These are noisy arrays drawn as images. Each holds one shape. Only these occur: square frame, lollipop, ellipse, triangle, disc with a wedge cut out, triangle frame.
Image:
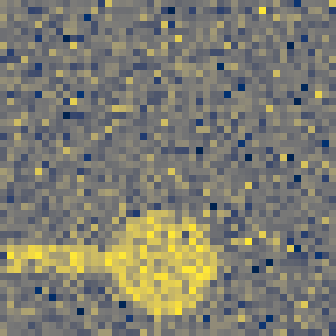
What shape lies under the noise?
lollipop
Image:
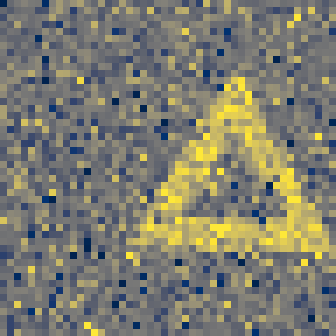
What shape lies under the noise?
triangle frame
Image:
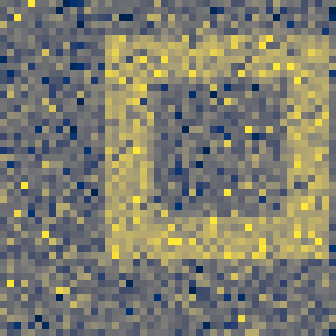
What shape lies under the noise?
square frame
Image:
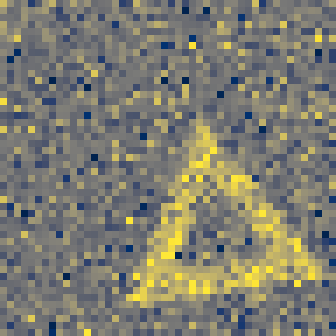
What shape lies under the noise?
triangle frame
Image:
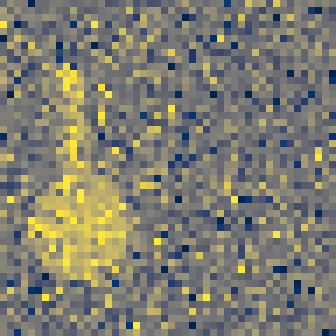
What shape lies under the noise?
lollipop
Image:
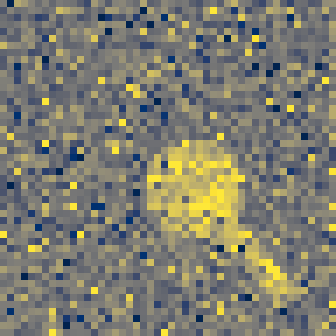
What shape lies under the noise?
lollipop
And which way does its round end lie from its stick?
up and left
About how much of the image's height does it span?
half
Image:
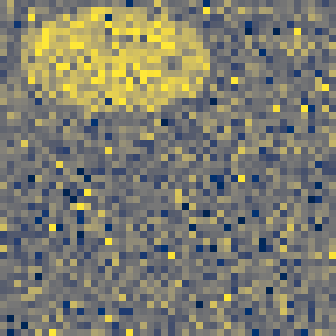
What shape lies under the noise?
ellipse
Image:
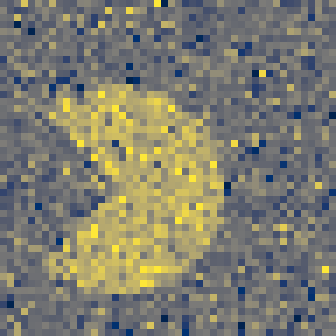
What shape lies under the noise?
disc with a wedge cut out
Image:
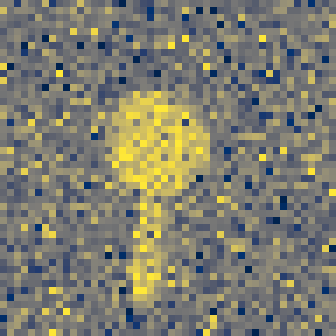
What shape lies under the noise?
lollipop
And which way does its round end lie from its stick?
up
